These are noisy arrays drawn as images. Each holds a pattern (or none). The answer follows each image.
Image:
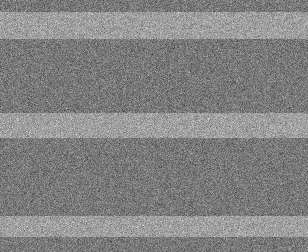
bands of rows
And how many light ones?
3
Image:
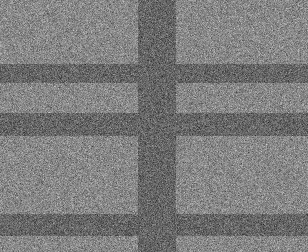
bands of rows crossing bands of columns
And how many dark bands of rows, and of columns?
3 and 1
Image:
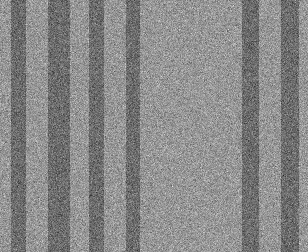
bands of columns
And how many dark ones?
6
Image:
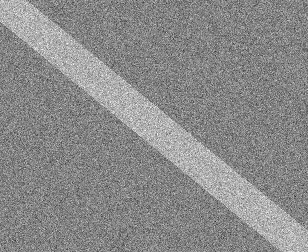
a diagonal band
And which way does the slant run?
top left to bottom right
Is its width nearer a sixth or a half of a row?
a sixth
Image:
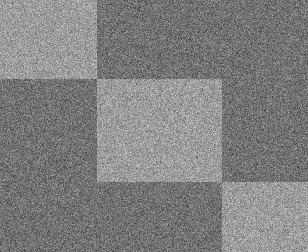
blocks along the diagonal
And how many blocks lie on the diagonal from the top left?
3
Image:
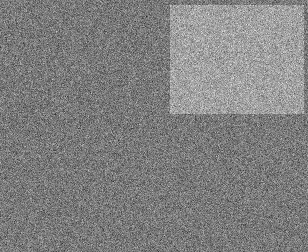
one block
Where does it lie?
top right
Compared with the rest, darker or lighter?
lighter
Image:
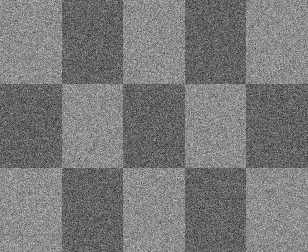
a checkerboard
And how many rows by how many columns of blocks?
3 by 5
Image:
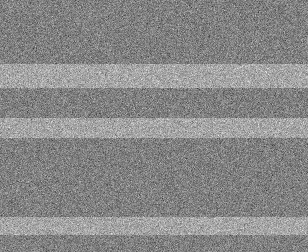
bands of rows
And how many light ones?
3
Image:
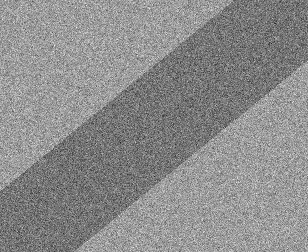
a diagonal band
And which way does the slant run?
bottom left to top right
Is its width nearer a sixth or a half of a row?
a half
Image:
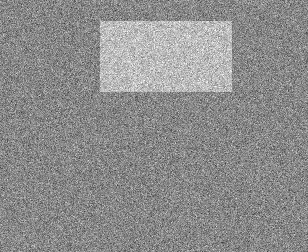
one block
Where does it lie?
top middle
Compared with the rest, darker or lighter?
lighter
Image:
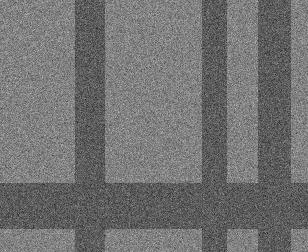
bands of rows crossing bands of columns
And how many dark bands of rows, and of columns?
1 and 3
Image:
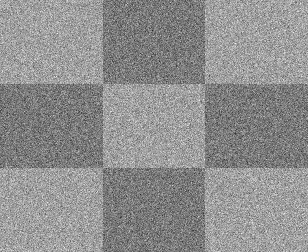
a checkerboard
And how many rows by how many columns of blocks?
3 by 3
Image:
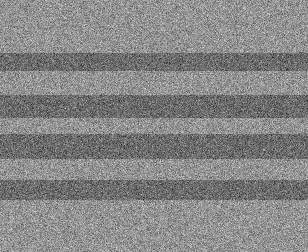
bands of rows
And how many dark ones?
4
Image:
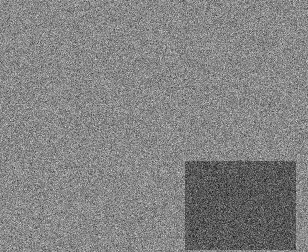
one block
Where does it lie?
bottom right
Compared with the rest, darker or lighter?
darker
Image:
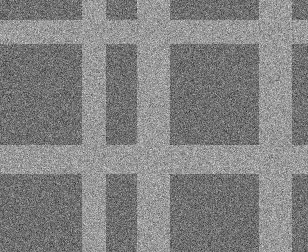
bands of rows crossing bands of columns
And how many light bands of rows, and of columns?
2 and 3
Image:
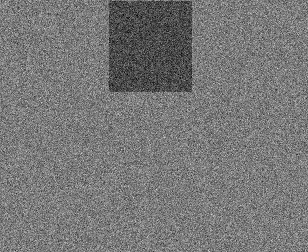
one block
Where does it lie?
top middle
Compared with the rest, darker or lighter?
darker
